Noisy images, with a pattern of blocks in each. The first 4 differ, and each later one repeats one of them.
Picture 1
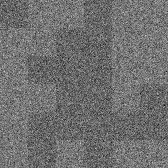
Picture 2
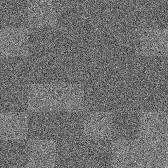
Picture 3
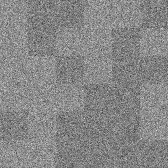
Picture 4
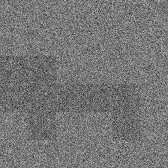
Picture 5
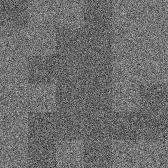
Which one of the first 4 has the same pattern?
1
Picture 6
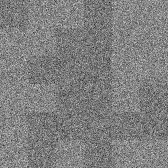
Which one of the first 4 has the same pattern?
1
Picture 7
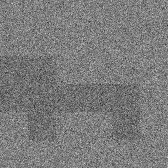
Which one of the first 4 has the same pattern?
4
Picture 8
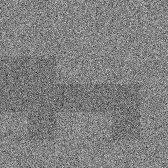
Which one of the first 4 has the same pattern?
4
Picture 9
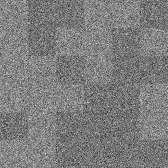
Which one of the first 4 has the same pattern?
3
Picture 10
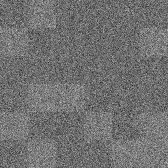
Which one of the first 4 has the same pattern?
2
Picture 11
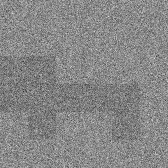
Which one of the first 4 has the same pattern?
4
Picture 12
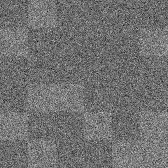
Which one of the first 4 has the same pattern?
2
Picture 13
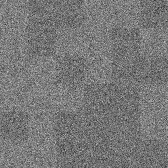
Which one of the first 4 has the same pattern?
3
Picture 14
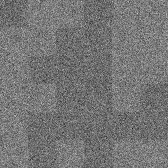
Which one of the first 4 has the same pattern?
1
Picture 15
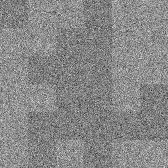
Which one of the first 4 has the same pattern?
1
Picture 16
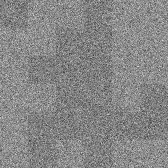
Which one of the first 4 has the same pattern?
1
